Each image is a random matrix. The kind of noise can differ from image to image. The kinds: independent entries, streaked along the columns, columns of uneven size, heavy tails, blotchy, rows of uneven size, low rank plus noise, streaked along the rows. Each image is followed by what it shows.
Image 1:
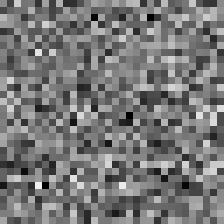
low rank plus noise
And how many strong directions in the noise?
five to eight
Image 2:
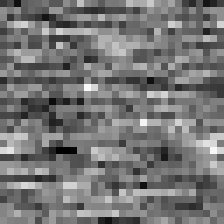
streaked along the rows
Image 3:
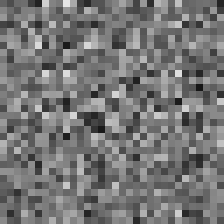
low rank plus noise
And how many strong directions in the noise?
one
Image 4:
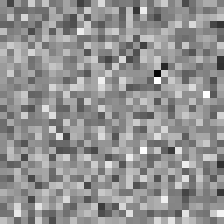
independent entries
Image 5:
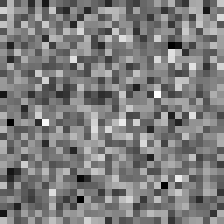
independent entries
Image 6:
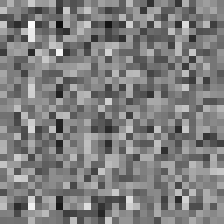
low rank plus noise
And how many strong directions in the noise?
one
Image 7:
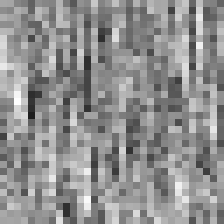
streaked along the columns
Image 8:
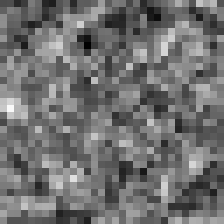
blotchy
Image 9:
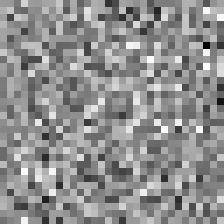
low rank plus noise
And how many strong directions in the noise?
five to eight
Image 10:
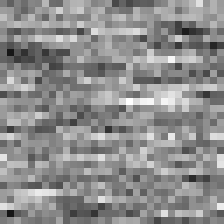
streaked along the rows
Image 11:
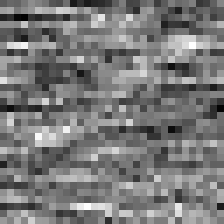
streaked along the rows
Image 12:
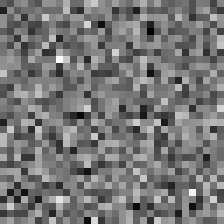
independent entries
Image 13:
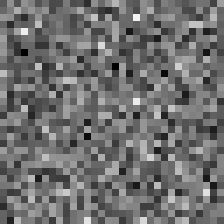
independent entries
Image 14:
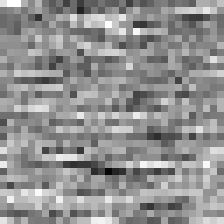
streaked along the rows
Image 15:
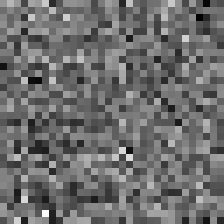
low rank plus noise
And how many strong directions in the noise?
one
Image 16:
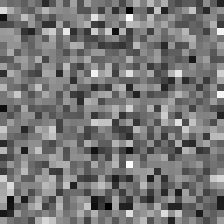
low rank plus noise
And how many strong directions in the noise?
two
